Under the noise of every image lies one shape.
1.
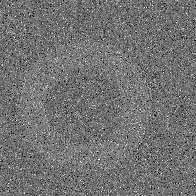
light ring
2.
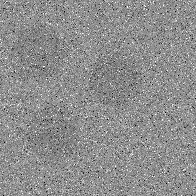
dark three dots
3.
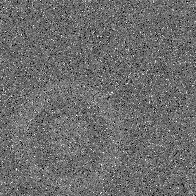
light bullseye
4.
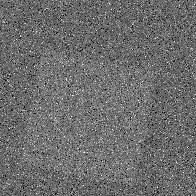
light square
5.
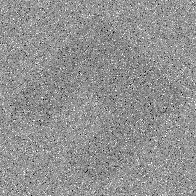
dark square with a notch
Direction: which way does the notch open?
down and left
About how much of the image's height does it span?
nearly all
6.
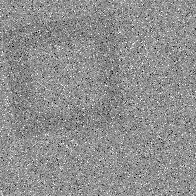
dark square frame
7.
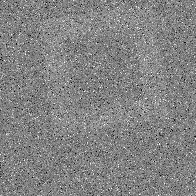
light square frame
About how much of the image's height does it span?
two thirds
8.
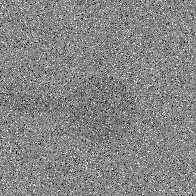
dark lollipop
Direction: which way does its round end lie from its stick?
right
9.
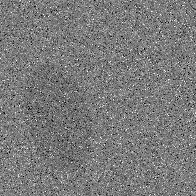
dark ellipse
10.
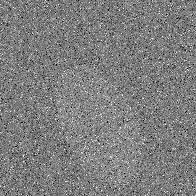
light ellipse
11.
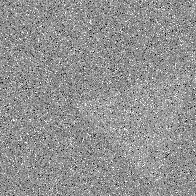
light triangle
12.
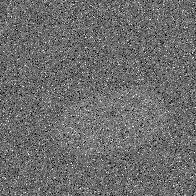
light ellipse
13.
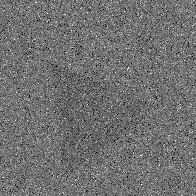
dark triangle
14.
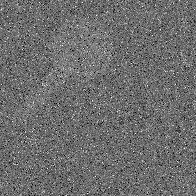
light lollipop
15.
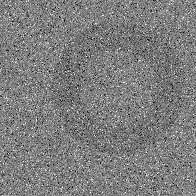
dark ring
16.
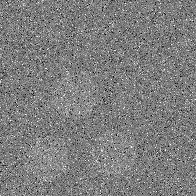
light three dots
